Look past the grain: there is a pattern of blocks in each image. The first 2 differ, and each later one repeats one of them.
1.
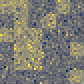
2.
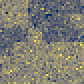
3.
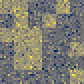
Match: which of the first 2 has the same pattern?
1
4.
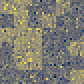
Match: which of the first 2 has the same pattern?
1
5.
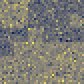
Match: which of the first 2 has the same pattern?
2
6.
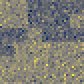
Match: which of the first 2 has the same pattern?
2
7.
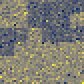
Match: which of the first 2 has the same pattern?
2
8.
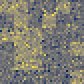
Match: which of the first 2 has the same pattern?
1
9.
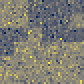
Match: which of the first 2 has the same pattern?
2
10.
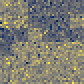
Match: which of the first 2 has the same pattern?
2
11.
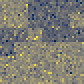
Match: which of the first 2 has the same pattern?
2
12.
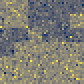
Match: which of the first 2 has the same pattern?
2
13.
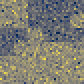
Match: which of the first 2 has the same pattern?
2
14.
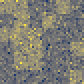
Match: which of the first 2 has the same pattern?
1
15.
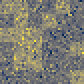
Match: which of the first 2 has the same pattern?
1
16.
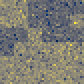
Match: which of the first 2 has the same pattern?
2
